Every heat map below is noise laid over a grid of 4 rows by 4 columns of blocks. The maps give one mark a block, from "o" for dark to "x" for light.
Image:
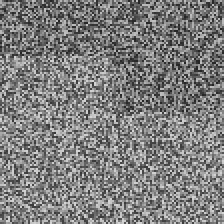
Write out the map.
oooo
xxoo
xxxx
xxxx
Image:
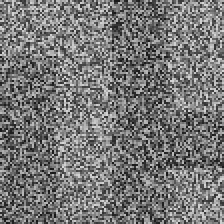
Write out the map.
xxox
oxox
oxoo
oxox
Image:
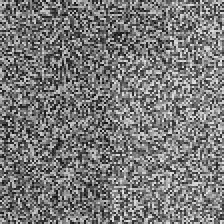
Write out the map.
ooox
ooxx
ooxx
ooxx
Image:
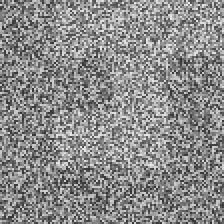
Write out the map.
oxxx
ooxo
oxxo
oooo
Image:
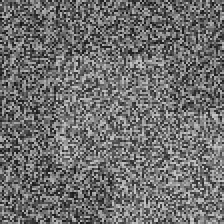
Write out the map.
oooo
oxxo
oxxx
ooxx
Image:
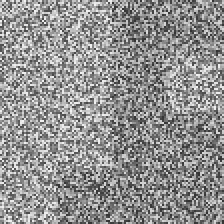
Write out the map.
xxoo
xxox
xxoo
xooo
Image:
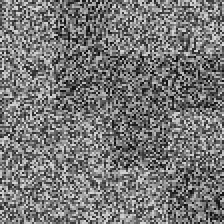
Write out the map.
xoxx
xooo
xxox
xxxo
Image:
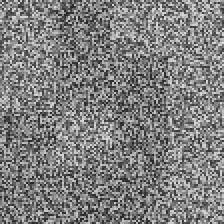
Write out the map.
xoxx
xoox
oxox
ooox
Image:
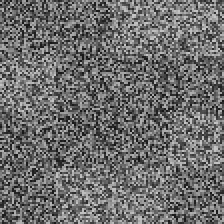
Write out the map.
ooxx
xooo
ooox
oxxo
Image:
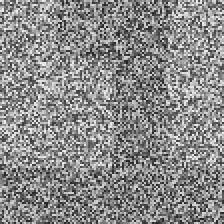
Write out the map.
xoox
xxox
xxox
oooo
